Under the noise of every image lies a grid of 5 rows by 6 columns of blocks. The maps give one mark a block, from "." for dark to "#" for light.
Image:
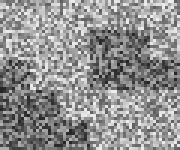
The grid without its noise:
######
###..#
.##...
..####
...###
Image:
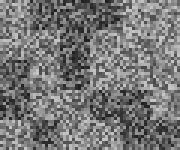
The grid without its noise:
#...##
##.###
.#.###
.##..#
#.##..
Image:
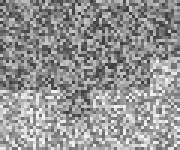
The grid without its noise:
......
......
.....#
##.###
######
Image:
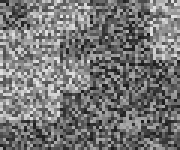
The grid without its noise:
.##..#
##...#
###...
##....
......
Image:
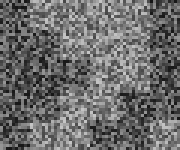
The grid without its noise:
.####.
..###.
...##.
..##..
.##..#
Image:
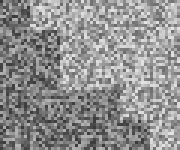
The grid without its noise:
.#####
..####
..####
....##
.....#
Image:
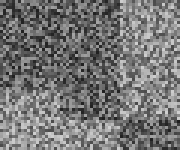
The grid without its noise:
....##
....##
....##
##..##
####..
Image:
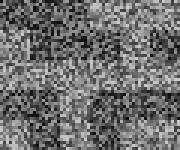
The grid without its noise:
...###
#...#.
######
..#...
#.#.##
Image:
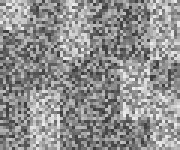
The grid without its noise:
#.#..#
..#..#
....#.
.#..##
.#...#
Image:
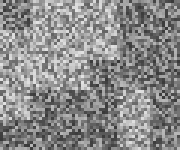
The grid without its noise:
.###..
####..
###...
#...#.
....#.
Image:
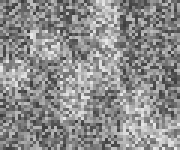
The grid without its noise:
...#..
.#.#..
#.##..
..#.#.
....##
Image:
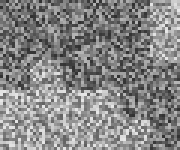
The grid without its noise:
.....#
.....#
.#....
####..
#####.
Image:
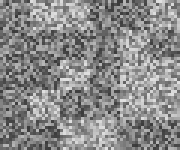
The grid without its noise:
.##..#
....#.
..#.##
.#..##
..##..
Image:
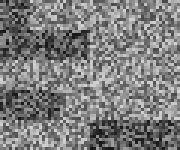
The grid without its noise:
.#####
...###
######
..####
###...
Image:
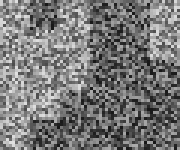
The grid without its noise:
#.#..#
###..#
###...
##....
#.....
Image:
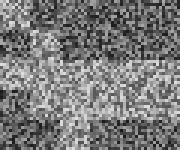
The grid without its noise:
#.....
.#....
######
.#####
..#...
